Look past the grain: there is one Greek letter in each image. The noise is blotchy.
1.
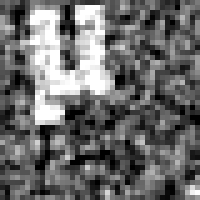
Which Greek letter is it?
mu
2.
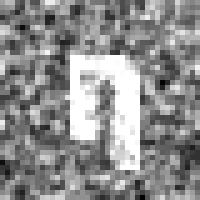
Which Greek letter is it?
eta
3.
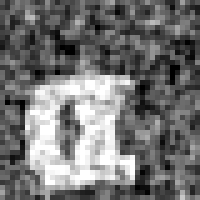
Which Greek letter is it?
alpha
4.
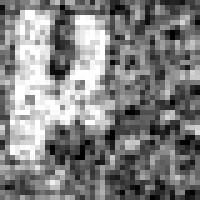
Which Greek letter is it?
mu
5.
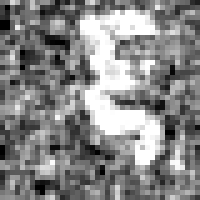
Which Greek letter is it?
xi
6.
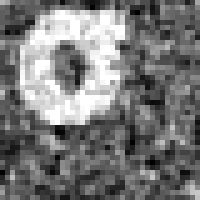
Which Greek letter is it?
sigma
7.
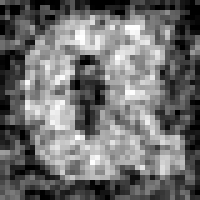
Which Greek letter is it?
alpha
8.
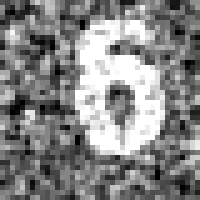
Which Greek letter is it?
delta
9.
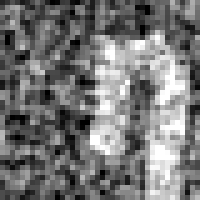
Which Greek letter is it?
eta
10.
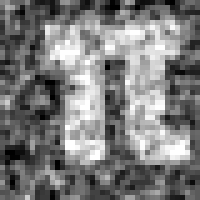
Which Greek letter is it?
pi
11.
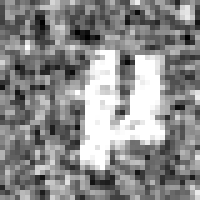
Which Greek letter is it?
mu
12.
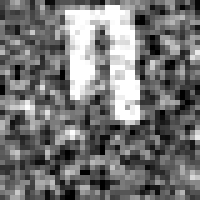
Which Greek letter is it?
eta
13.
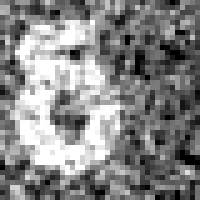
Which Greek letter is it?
delta
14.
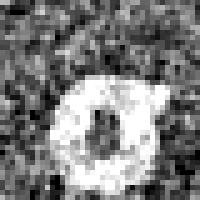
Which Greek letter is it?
sigma
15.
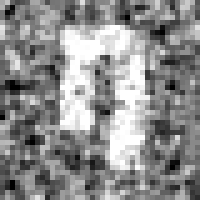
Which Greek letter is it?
eta
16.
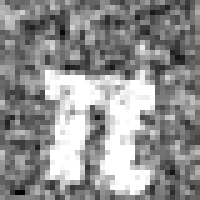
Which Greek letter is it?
pi
